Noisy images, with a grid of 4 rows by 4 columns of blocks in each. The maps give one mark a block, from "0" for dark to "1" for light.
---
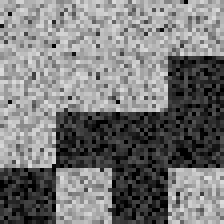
1 1 1 1
1 1 1 0
1 0 0 0
0 1 0 1
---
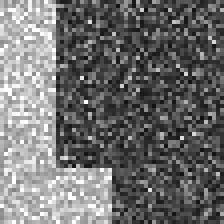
1 0 0 0
1 0 0 0
1 0 0 0
1 1 0 0
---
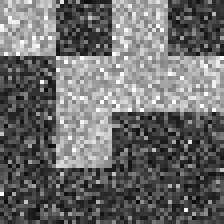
1 0 1 0
0 1 1 1
0 1 0 0
0 0 0 0
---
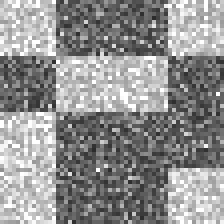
1 0 0 1
0 1 1 0
1 0 0 0
1 0 0 1
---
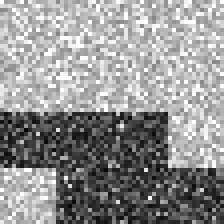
1 1 1 1
1 1 1 1
0 0 0 1
1 0 0 0
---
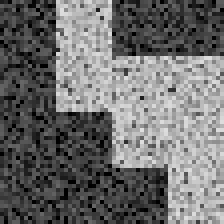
0 1 0 0
0 1 1 1
0 0 1 1
0 0 0 1
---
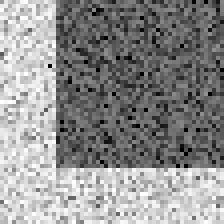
1 0 0 0
1 0 0 0
1 0 0 0
1 1 1 1
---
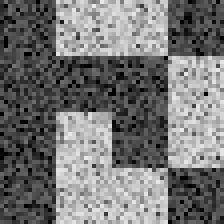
0 1 1 0
0 0 0 1
0 1 0 1
0 1 1 0
